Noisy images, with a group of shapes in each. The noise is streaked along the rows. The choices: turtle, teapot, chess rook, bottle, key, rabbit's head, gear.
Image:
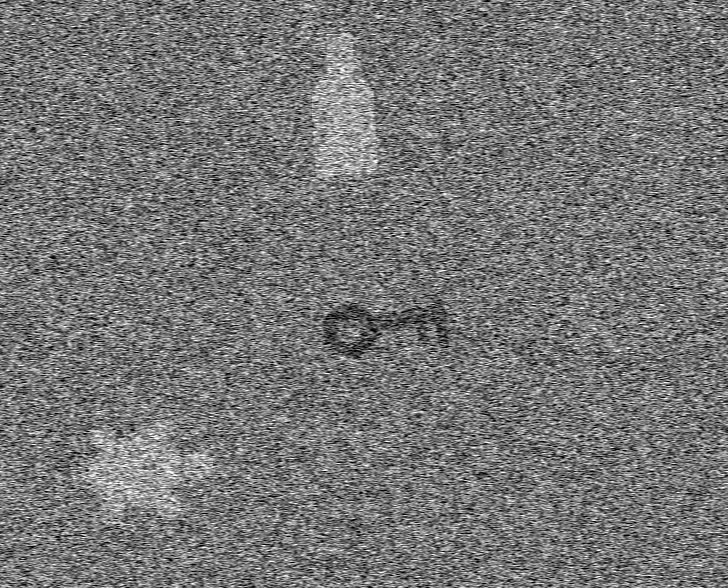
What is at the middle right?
nothing
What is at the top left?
nothing
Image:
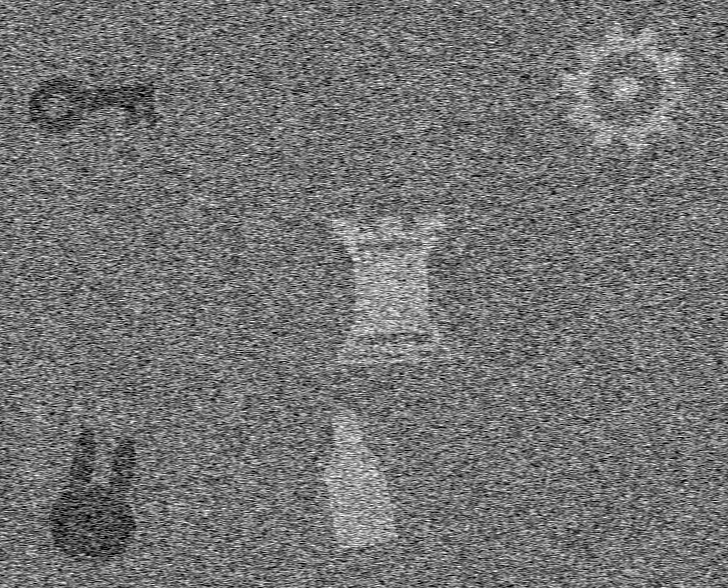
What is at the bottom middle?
bottle
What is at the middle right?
nothing
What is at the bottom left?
rabbit's head
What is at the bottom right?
nothing
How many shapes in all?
5
